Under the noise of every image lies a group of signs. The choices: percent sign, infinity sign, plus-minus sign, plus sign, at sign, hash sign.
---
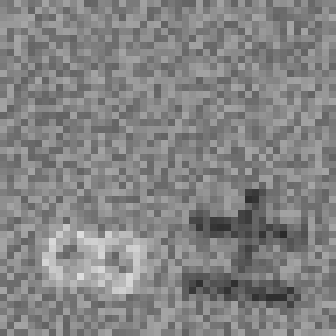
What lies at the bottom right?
plus-minus sign
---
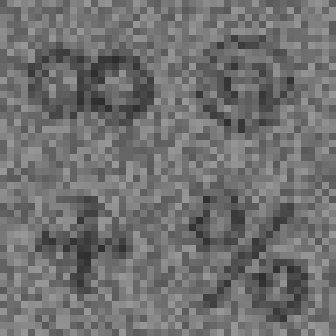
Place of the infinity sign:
top left
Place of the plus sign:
bottom left
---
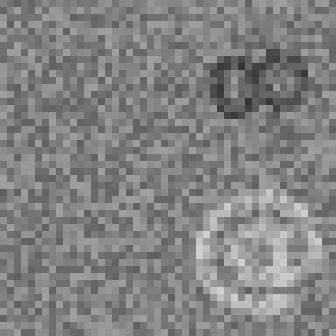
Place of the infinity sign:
top right
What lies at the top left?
nothing
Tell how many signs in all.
2
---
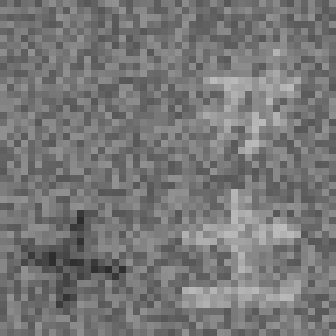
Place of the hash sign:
top right
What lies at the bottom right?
plus-minus sign
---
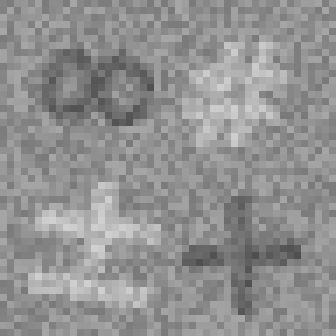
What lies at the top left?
infinity sign
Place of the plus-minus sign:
bottom left
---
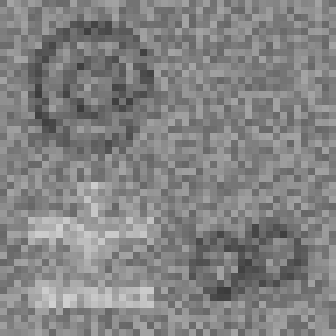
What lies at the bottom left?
plus-minus sign
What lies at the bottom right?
infinity sign
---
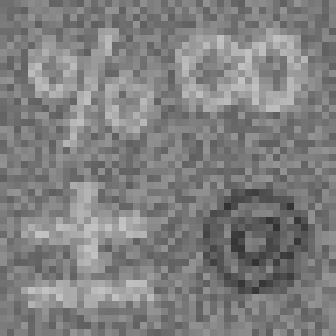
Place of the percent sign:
top left
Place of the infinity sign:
top right
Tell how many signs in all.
4
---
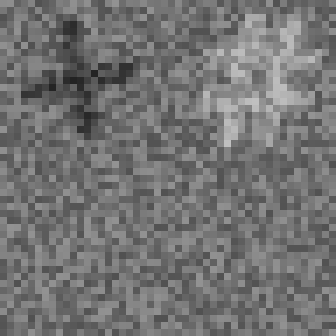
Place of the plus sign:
top left
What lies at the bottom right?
nothing
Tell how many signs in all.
2
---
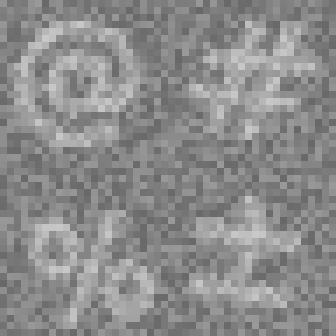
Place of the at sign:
top left
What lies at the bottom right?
plus-minus sign
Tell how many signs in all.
4
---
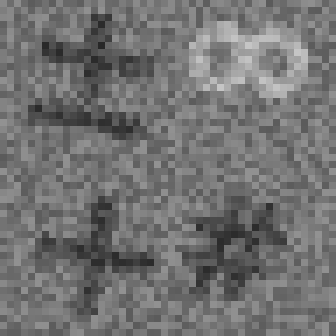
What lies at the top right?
infinity sign
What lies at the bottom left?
plus sign
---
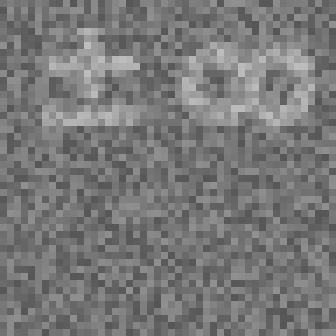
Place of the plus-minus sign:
top left
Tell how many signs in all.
2
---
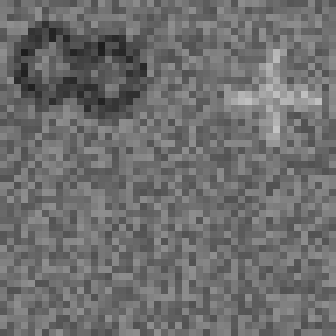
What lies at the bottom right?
nothing
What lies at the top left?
infinity sign
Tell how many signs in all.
2
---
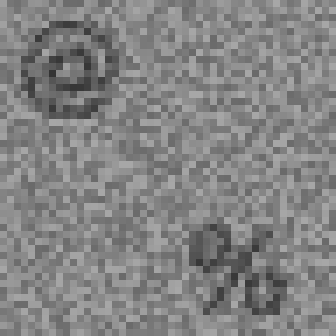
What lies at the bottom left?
nothing
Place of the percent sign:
bottom right
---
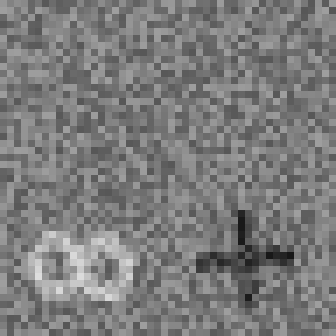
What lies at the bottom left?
infinity sign
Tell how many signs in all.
2
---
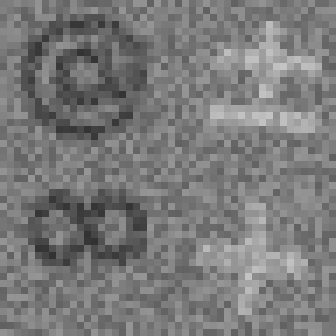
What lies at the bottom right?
plus sign
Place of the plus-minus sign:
top right
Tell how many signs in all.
4
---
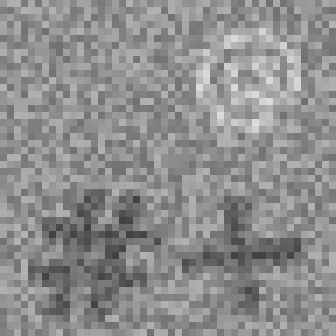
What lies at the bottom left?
hash sign
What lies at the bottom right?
plus sign
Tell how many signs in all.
3
